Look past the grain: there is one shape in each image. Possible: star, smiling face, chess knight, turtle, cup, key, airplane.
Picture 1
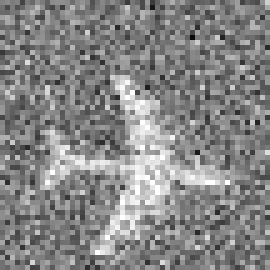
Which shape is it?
airplane
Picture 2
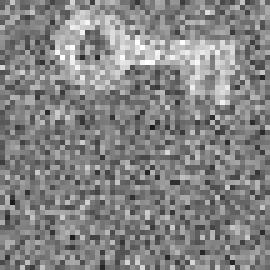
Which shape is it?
key
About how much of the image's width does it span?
two thirds
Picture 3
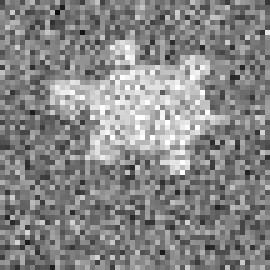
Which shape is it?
turtle
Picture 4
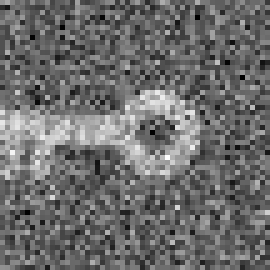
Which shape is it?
key
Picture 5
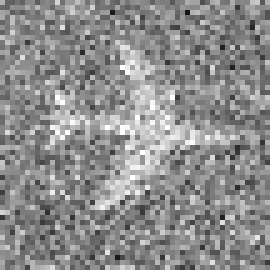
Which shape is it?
airplane
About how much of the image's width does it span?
two thirds
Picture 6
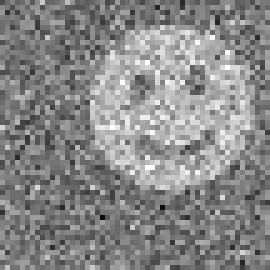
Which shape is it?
smiling face
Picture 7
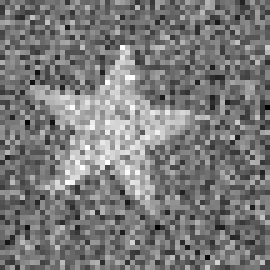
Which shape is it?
star
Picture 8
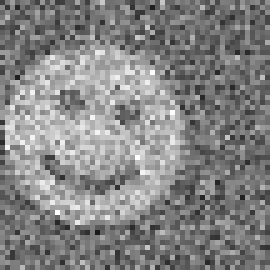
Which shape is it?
smiling face
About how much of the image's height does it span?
two thirds
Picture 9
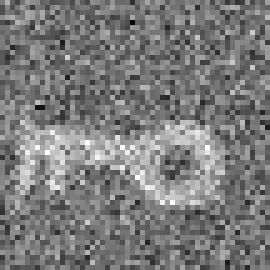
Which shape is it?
key
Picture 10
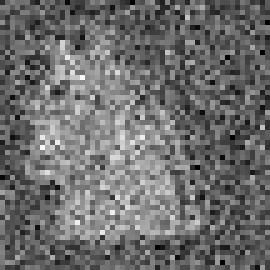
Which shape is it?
chess knight
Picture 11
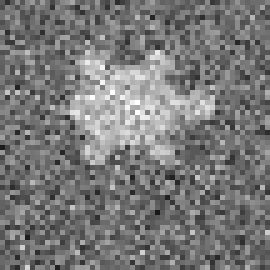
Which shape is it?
turtle
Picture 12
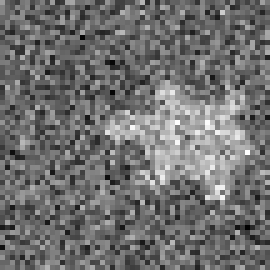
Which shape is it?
turtle
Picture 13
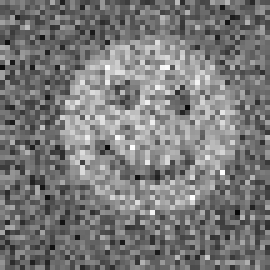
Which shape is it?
smiling face
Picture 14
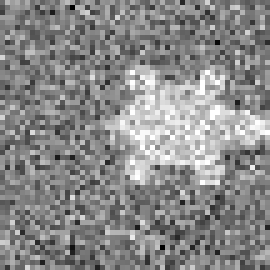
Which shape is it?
turtle
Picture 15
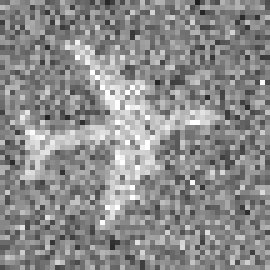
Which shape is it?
airplane
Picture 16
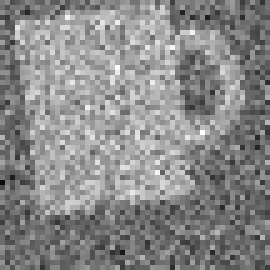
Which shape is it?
cup
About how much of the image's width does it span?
nearly all
